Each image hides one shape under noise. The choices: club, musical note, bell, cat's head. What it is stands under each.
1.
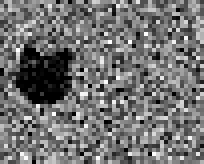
cat's head
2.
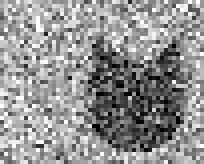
cat's head
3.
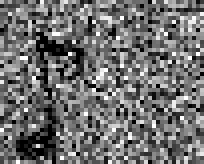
musical note
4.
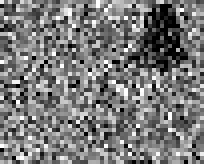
bell
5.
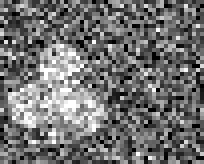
club
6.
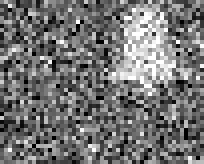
bell
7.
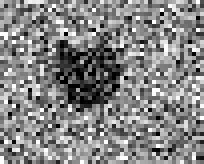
cat's head
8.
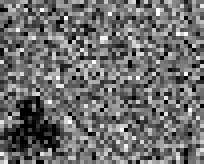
club
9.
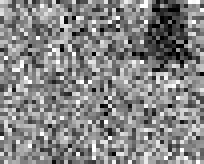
bell
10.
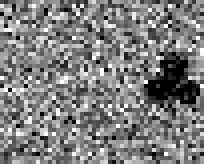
club
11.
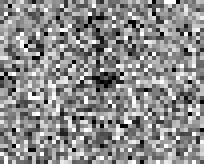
musical note
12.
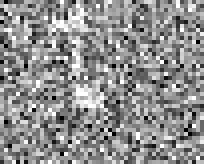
musical note
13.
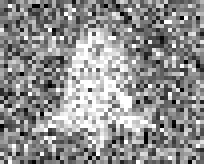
bell
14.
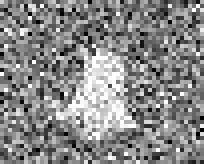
bell
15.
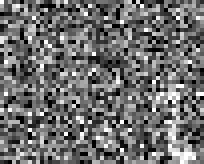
musical note
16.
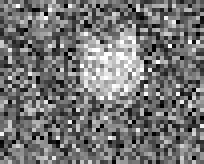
cat's head
